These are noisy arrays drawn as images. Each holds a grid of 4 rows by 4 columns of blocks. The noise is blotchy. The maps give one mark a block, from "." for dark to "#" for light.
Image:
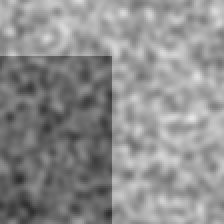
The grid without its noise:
# # # #
. . # #
. . # #
. . # #
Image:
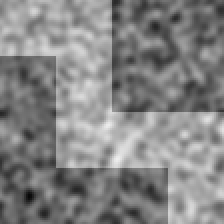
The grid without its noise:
# # . .
. # . .
. # # #
. . . #
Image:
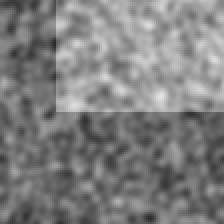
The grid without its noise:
. # # #
. # # #
. . . .
. . . .
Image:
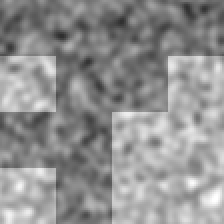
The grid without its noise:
. . . .
# . . #
. . # #
# . # #
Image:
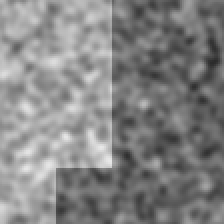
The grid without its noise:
# # . .
# # . .
# # . .
# . . .
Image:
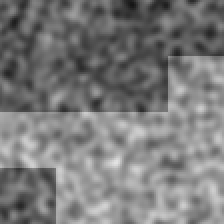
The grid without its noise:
. . . .
. . . #
# # # #
. # # #
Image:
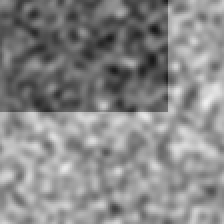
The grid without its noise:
. . . #
. . . #
# # # #
# # # #
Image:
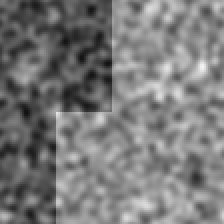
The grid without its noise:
. . # #
. . # #
. # # #
. # # #
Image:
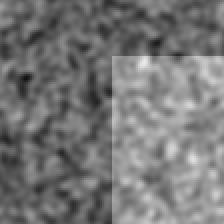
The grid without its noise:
. . . .
. . # #
. . # #
. . # #
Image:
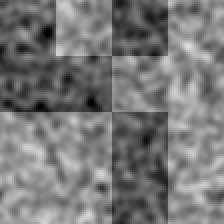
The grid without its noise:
. # . #
. . # #
# # . #
# # . #
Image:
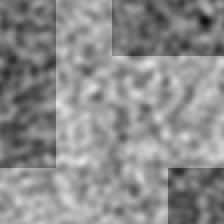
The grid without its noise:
. # . .
. # # #
. # # #
# # # .
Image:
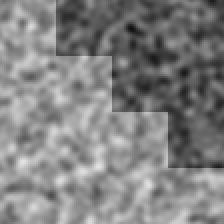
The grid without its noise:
# . . .
# # . .
# # # .
# # # #
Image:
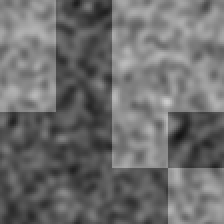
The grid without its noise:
# . # #
# . # #
. . # .
. . . #
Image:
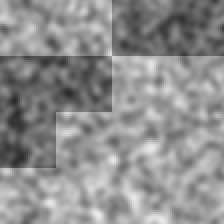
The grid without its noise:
# # . .
. . # #
. # # #
# # # #
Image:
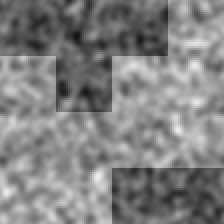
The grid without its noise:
. . . #
# . # #
# # # #
# # . .
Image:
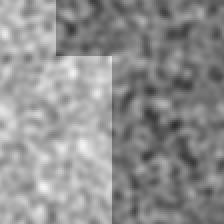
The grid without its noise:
# . . .
# # . .
# # . .
# # . .
